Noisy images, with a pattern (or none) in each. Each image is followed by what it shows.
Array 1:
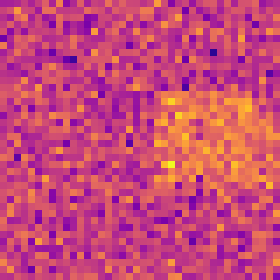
one block
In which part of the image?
middle right
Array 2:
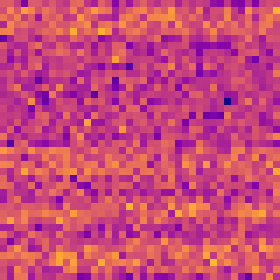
bands of rows
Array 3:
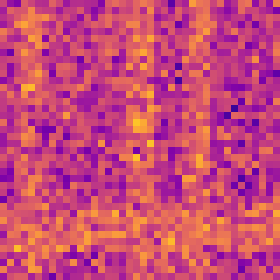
bands of rows crossing bands of columns
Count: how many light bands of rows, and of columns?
1 and 3
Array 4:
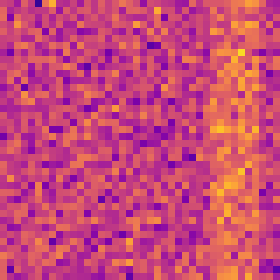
one band of columns
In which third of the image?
right
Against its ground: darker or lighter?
lighter
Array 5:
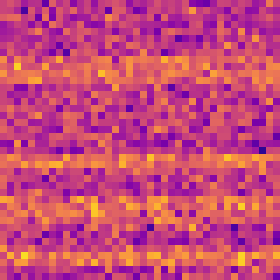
bands of rows
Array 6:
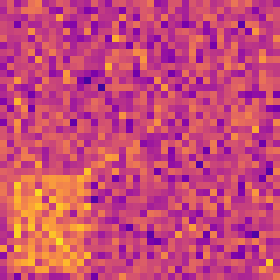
one block
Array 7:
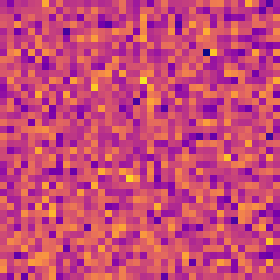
only noise
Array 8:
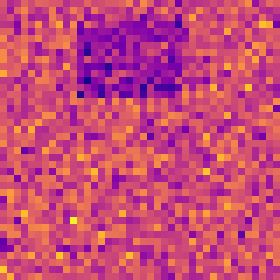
one block
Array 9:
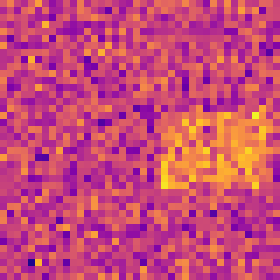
one block
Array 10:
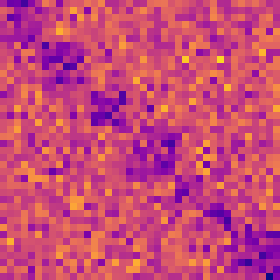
blocks along the diagonal
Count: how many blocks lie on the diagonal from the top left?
7
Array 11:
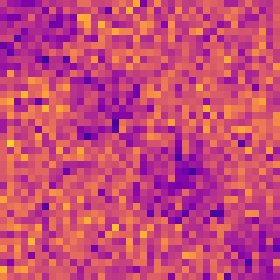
blocks along the diagonal
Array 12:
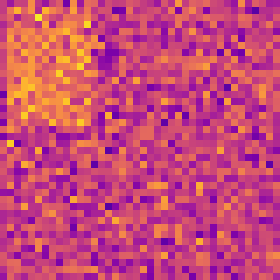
one block
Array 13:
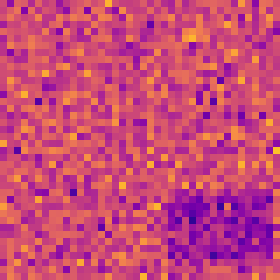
one block
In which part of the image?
bottom right
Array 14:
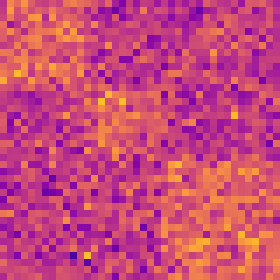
blocks along the diagonal
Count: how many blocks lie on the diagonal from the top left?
3
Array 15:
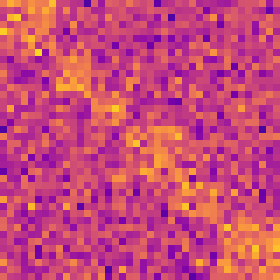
blocks along the diagonal
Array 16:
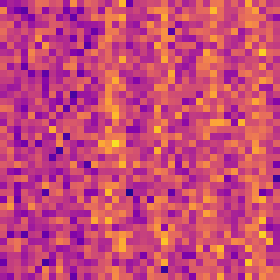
bands of columns
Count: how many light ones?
4
